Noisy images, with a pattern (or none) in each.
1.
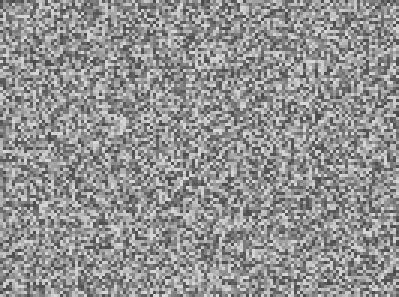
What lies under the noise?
only noise
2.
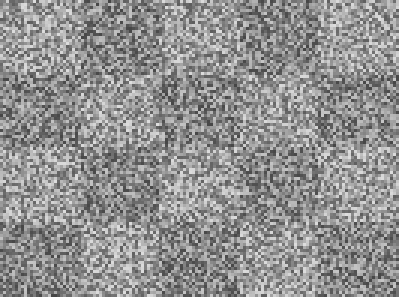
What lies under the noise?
a checkerboard
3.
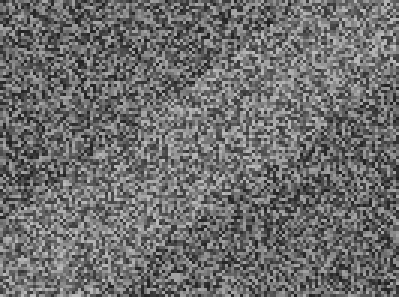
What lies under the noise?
a diagonal band
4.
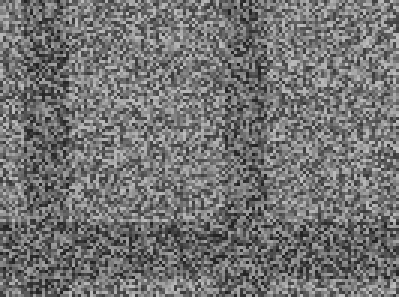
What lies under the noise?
bands of rows crossing bands of columns
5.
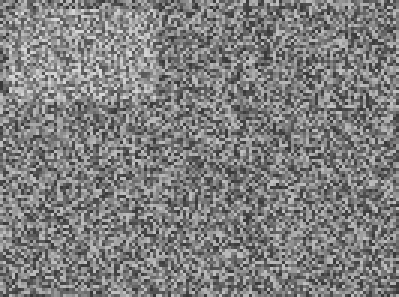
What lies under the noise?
one block
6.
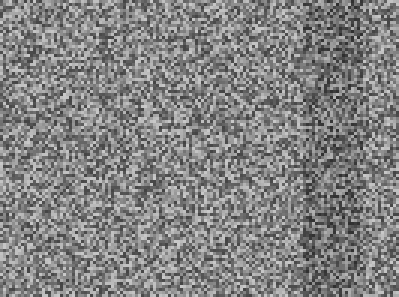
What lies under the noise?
one band of columns
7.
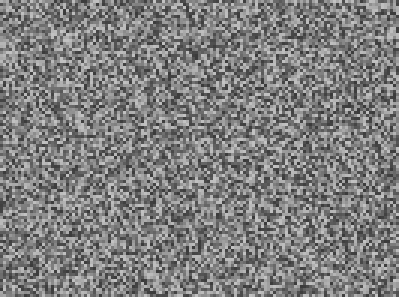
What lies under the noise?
only noise
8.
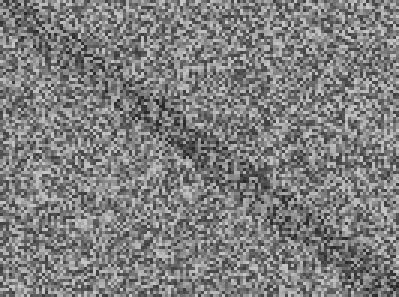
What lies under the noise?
a diagonal band
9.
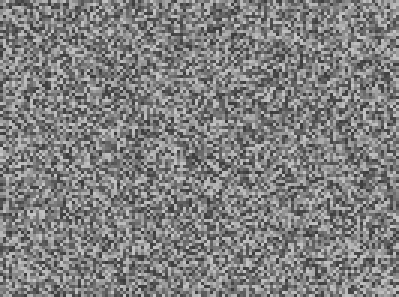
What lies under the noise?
only noise
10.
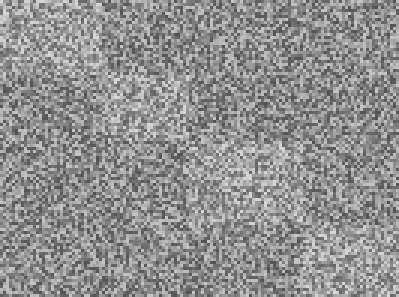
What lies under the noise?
blocks along the diagonal
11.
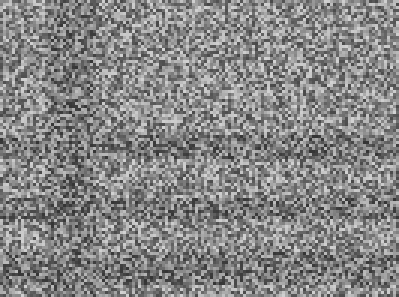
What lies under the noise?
bands of rows crossing bands of columns
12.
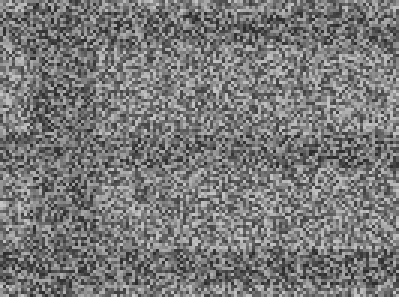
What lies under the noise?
bands of rows crossing bands of columns
